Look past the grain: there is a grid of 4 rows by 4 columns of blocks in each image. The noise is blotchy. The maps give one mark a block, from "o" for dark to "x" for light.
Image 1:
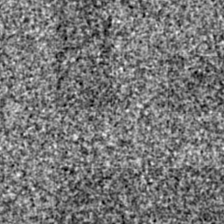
x o x x
x o x o
x x x x
x o o o
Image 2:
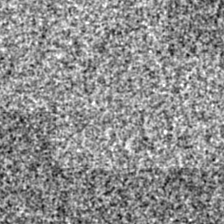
x x x o
x x x x
o x x x
o o o o
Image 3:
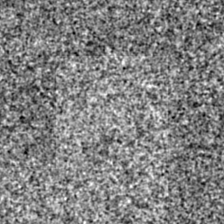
o o o o
o x x o
o x x o
x x x o
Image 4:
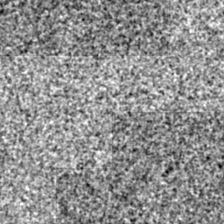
o o o x
x x x x
x x o o
x o o o
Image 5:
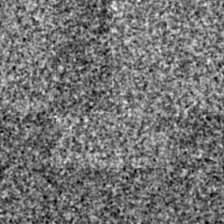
x o x x
x o x x
o x x o
o o o o
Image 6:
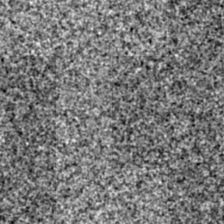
x x x o
o x o o
o x o o
o x x o
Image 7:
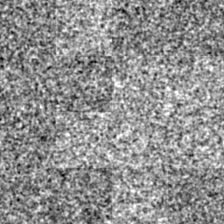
o x o o
o o x x
o x x x
o o x o
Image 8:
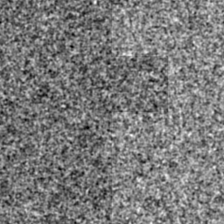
o o x x
o o o x
o o x x
o o x x
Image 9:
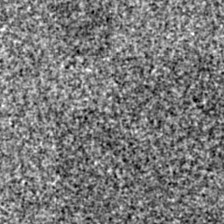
x o x x
x x o o
x o o o
x o o o
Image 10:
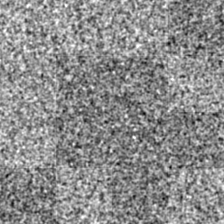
x x x o
x o o x
x o o o
o x o x
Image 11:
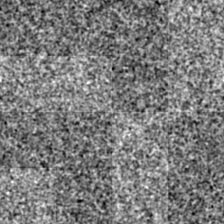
o o o x
x x o x
o o x o
x o x o
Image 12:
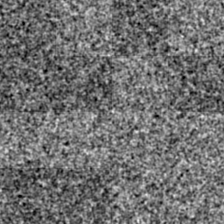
o x o x
o o x o
x x x x
o o x x
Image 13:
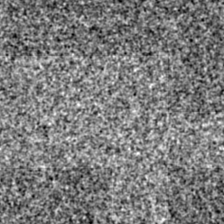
o o o o
x x x o
x x x x
o o x o
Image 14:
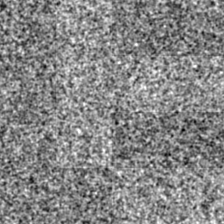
o x o o
o x x x
o x o o
o o x x
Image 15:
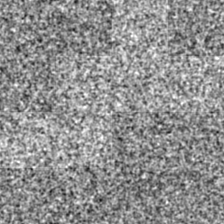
o o x o
o x x x
x x o o
o o o o
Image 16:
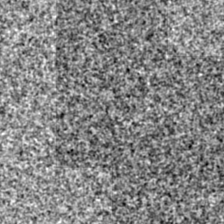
x o o x
x o o o
x o o o
x x o o
